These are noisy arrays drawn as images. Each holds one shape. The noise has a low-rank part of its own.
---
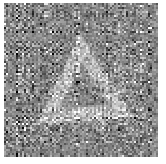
light triangle frame
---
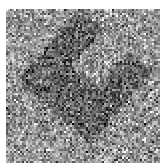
dark square with a notch
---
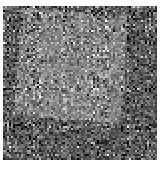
light square
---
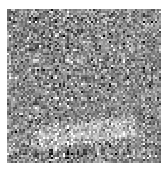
light bar
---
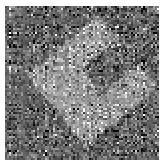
light square with a notch
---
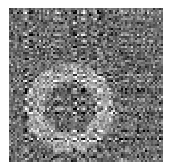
light ring
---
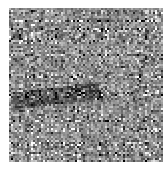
dark bar
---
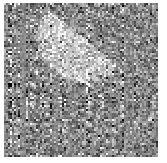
light half disc
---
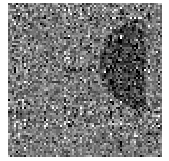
dark half disc
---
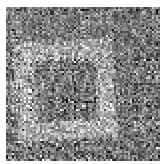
light square frame
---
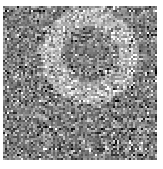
light ring
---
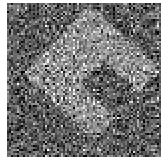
light square with a notch
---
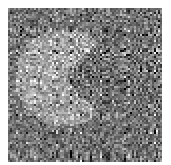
light disc with a wedge cut out
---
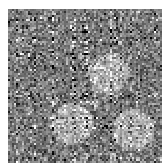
light three dots
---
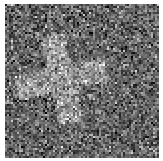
light cross
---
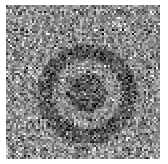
dark bullseye
